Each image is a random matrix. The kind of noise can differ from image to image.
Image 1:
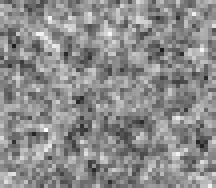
blotchy
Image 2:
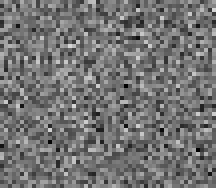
low rank plus noise
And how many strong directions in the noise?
two
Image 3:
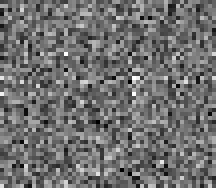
low rank plus noise
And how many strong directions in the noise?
three or four
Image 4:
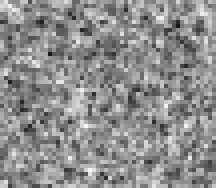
blotchy
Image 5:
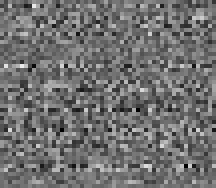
rows of uneven size
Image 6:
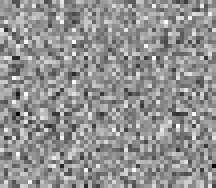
low rank plus noise
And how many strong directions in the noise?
three or four
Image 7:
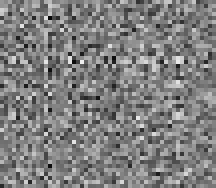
low rank plus noise
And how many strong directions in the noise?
three or four
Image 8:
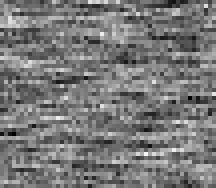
streaked along the rows
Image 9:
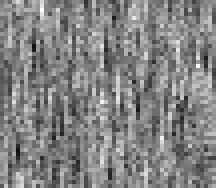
streaked along the columns
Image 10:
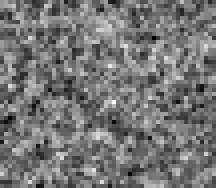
blotchy
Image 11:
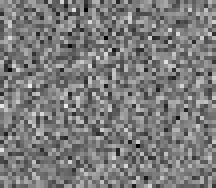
independent entries
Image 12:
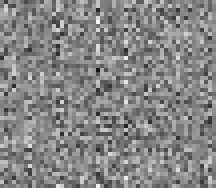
columns of uneven size
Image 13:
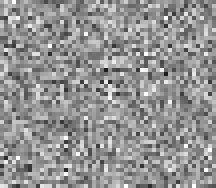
low rank plus noise
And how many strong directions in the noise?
five to eight
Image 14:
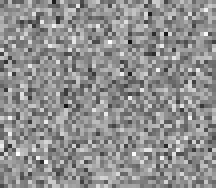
independent entries
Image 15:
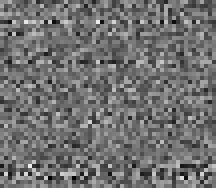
rows of uneven size
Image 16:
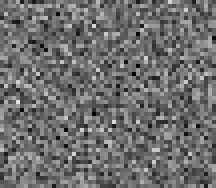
independent entries
